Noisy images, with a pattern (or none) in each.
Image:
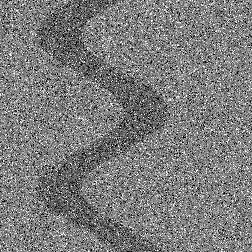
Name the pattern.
a wavy band
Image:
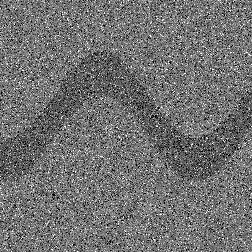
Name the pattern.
a wavy band
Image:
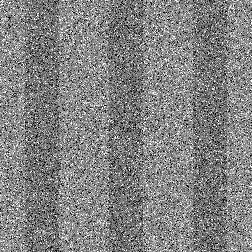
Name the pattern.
vertical stripes
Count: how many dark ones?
3
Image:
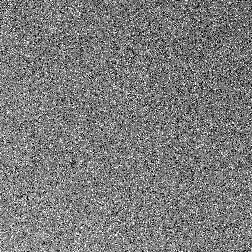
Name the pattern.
a smooth slope
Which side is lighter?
bottom left
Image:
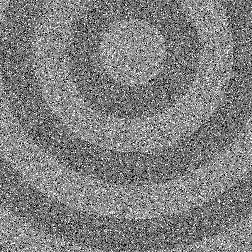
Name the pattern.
rings round one point
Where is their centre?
top middle
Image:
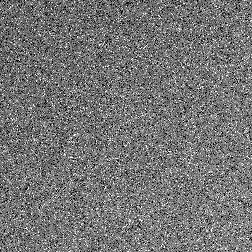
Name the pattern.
a smooth slope
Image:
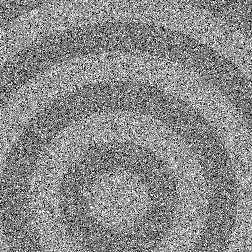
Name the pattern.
rings round one point
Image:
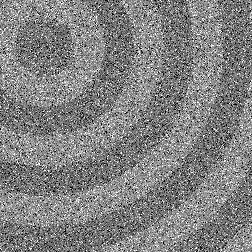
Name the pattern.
rings round one point
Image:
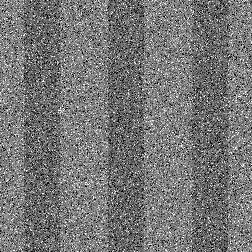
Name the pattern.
vertical stripes
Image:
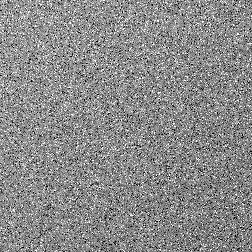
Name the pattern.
a smooth slope
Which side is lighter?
top left
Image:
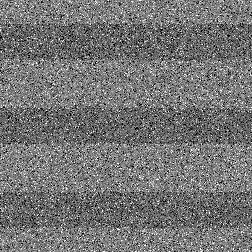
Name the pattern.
horizontal stripes
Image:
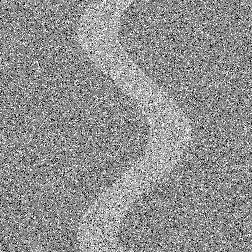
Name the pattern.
a wavy band
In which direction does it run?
top to bottom
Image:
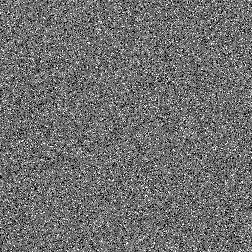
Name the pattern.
only noise
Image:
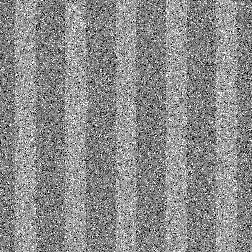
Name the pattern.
vertical stripes
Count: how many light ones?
5
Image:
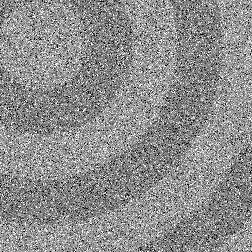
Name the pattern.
rings round one point
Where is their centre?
top left
